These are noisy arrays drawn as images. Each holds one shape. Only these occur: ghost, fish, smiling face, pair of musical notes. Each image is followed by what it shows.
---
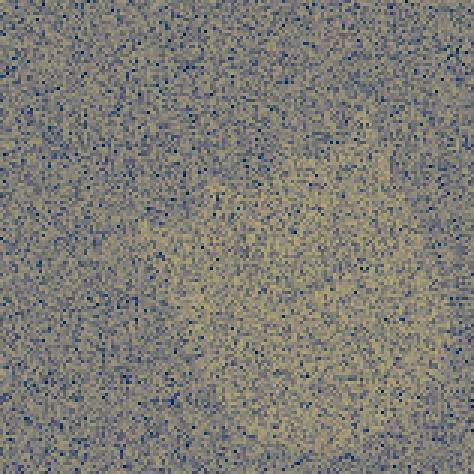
ghost
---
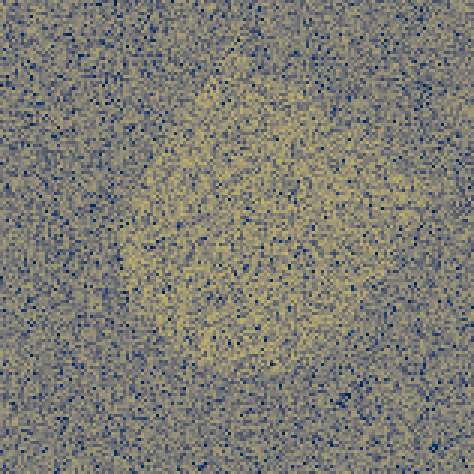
ghost
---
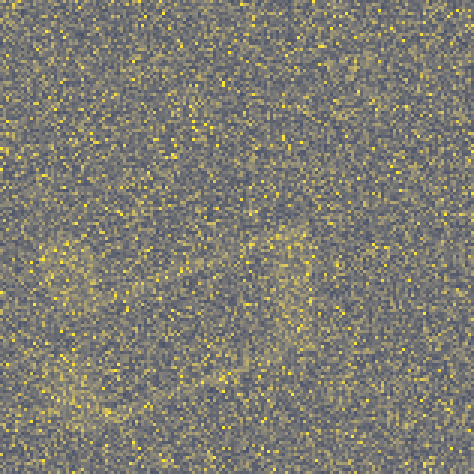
pair of musical notes
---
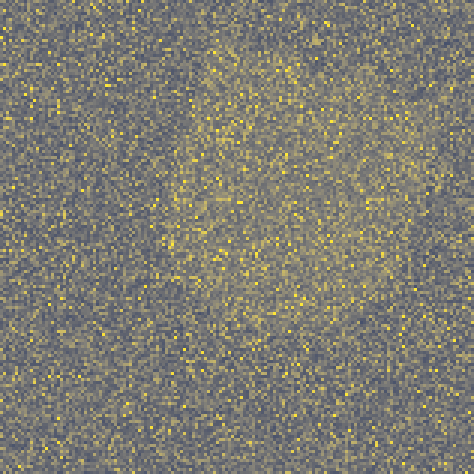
ghost
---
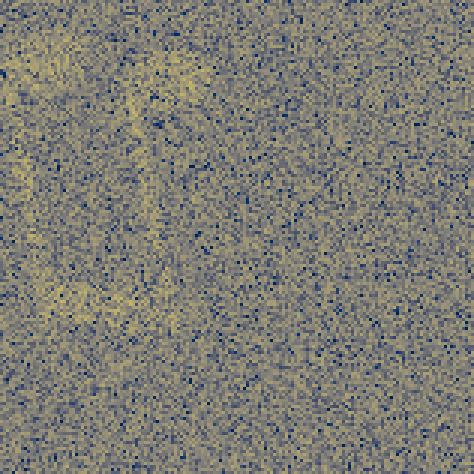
pair of musical notes
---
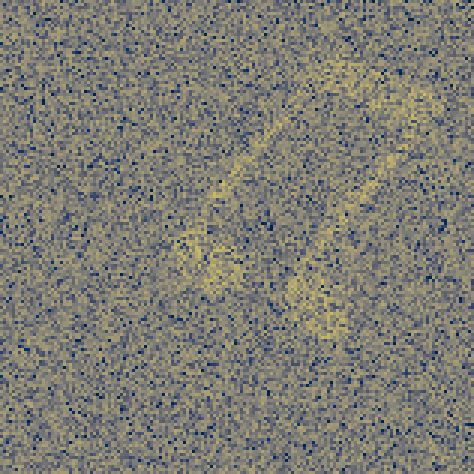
pair of musical notes
